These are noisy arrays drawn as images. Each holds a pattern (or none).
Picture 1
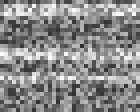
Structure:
bands of rows
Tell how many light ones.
3
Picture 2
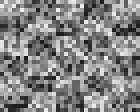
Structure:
a checkerboard
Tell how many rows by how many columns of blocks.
6 by 5
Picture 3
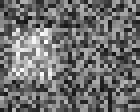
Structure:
one block
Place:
middle left
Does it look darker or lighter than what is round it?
lighter
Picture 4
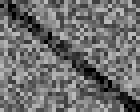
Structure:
a diagonal band
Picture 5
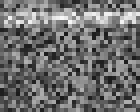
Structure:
one band of rows
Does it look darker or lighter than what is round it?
lighter
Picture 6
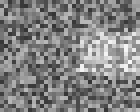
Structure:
one block
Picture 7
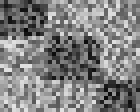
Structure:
blocks along the diagonal
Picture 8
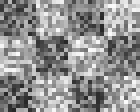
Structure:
a checkerboard
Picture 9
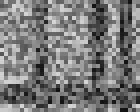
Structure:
bands of rows crossing bands of columns
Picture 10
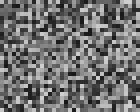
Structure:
only noise
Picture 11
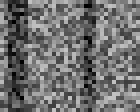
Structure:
bands of columns
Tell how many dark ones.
2
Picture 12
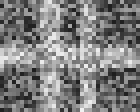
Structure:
bands of rows crossing bands of columns
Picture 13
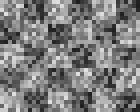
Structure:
a checkerboard
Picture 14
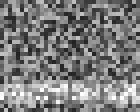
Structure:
one band of rows
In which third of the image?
bottom
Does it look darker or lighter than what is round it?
lighter
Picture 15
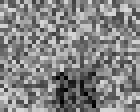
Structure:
one block
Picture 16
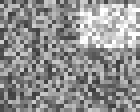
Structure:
one block
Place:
top right
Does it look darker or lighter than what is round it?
lighter
